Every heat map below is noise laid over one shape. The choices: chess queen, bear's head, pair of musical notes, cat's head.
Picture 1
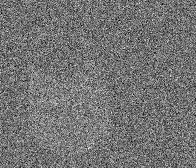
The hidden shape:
cat's head
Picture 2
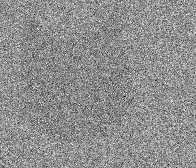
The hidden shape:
cat's head
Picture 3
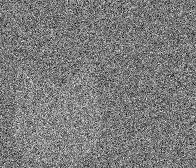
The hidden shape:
cat's head
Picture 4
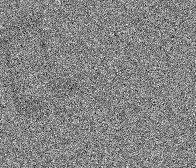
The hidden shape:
pair of musical notes
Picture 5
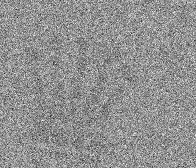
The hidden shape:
chess queen
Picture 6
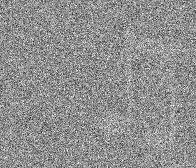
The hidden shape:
pair of musical notes
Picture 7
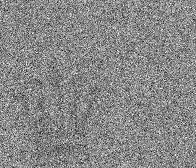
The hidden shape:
chess queen
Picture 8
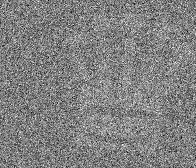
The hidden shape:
chess queen
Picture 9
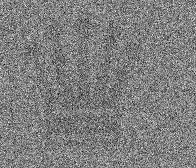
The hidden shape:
chess queen
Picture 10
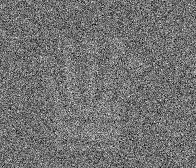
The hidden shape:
chess queen
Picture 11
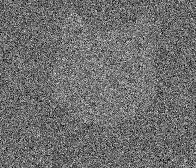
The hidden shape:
cat's head
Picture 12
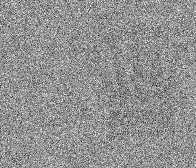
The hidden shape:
chess queen
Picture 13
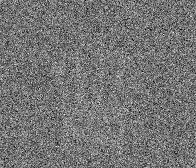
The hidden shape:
chess queen
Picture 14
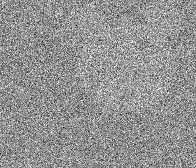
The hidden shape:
bear's head
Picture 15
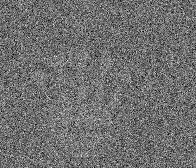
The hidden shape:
chess queen
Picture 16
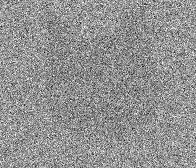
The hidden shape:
cat's head
